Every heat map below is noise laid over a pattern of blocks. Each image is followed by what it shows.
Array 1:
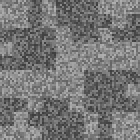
the same after a half turn
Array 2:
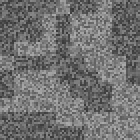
mirrored about the diagonal from the top left
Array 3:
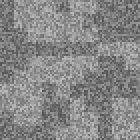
no symmetry
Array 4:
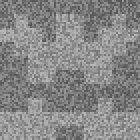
left and right mirror each other
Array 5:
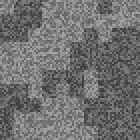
no symmetry
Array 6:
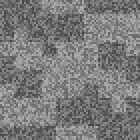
the same after a half turn
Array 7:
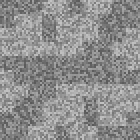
the same after a half turn
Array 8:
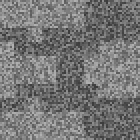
top and bottom mirror each other
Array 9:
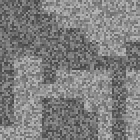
no symmetry
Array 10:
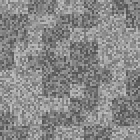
the same after a half turn
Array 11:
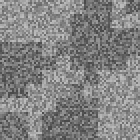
mirrored about the diagonal from the bottom left
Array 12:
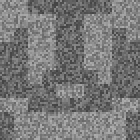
left and right mirror each other
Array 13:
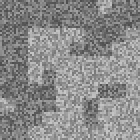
mirrored about the diagonal from the top left
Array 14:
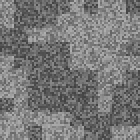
mirrored about the diagonal from the bottom left
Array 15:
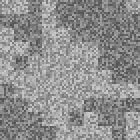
mirrored about the diagonal from the bottom left
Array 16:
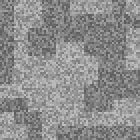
mirrored about the diagonal from the bottom left
